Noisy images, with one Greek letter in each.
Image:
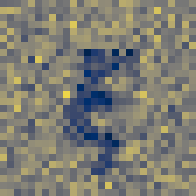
xi
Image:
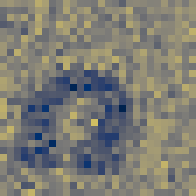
omega
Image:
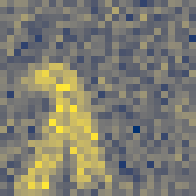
lambda
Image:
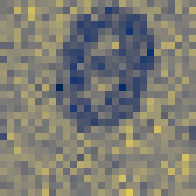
theta
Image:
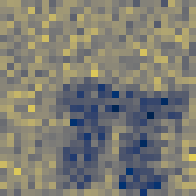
pi
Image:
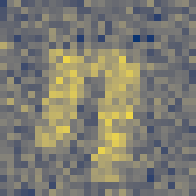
eta
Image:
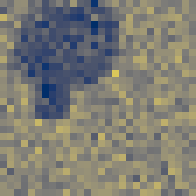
phi
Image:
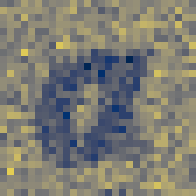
alpha
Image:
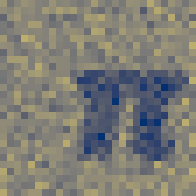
pi
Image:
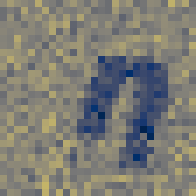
eta
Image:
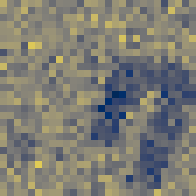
eta
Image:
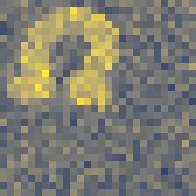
omega
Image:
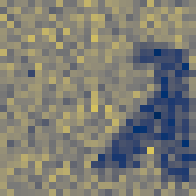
lambda
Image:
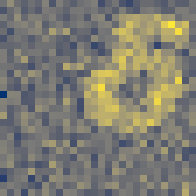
delta
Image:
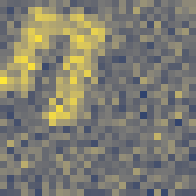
eta
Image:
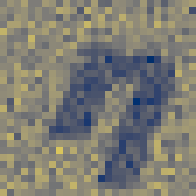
eta
